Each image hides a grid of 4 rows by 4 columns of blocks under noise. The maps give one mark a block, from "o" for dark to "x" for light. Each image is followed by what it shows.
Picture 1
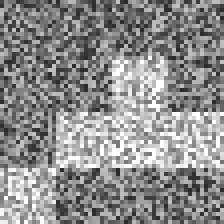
o o o o
o o x o
o x x x
x o o o
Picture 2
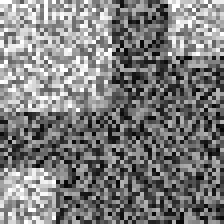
x x o x
x x o o
o o o o
x o o o
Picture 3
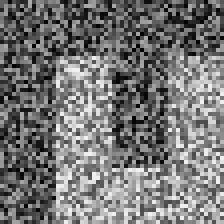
o o o o
o x o x
o x o x
o x x x
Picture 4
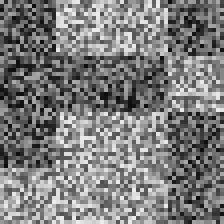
o x x o
o o o x
o x x o
x x x o
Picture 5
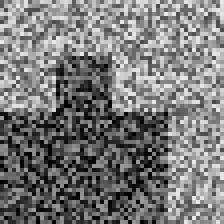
x x x x
x o x x
o o o x
o o o x
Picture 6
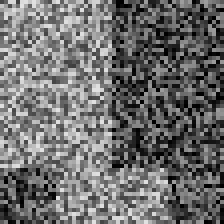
x x o o
x x o o
x x o o
o x x o
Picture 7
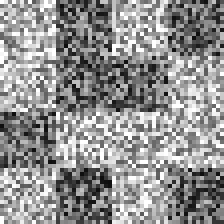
x o x o
x o o x
o x x x
x o x o
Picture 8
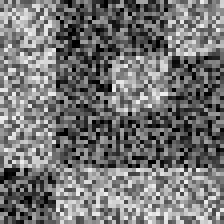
x o o x
x o x o
x o o o
o x x x
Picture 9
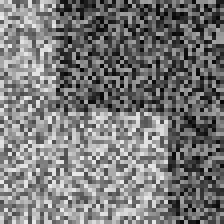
x o o o
x o o o
x x x o
x x x o
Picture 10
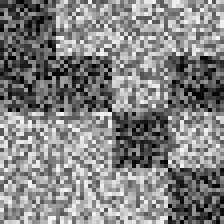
o x x x
o o x o
x x o x
x x x o
